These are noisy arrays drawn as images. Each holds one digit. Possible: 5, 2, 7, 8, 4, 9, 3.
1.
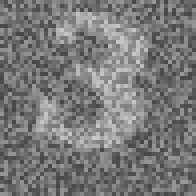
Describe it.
light 3
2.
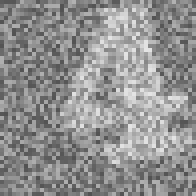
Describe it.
light 4
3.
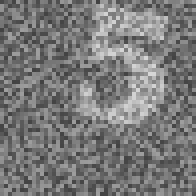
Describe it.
light 5
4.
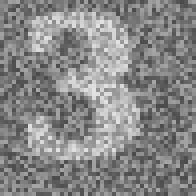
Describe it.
light 3
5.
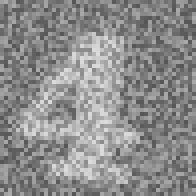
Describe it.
light 4
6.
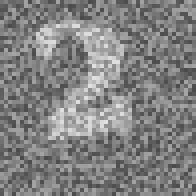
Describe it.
light 2
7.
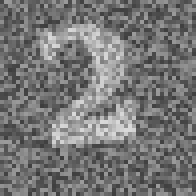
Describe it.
light 2
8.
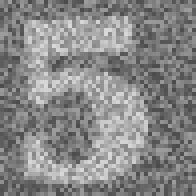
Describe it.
light 5
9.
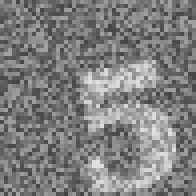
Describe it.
light 5
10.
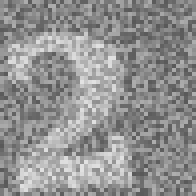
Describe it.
light 2
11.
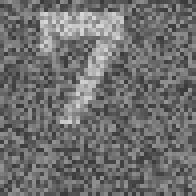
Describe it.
light 7
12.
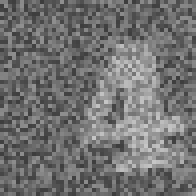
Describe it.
light 4
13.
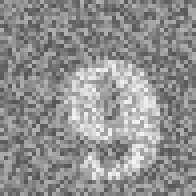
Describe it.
light 9
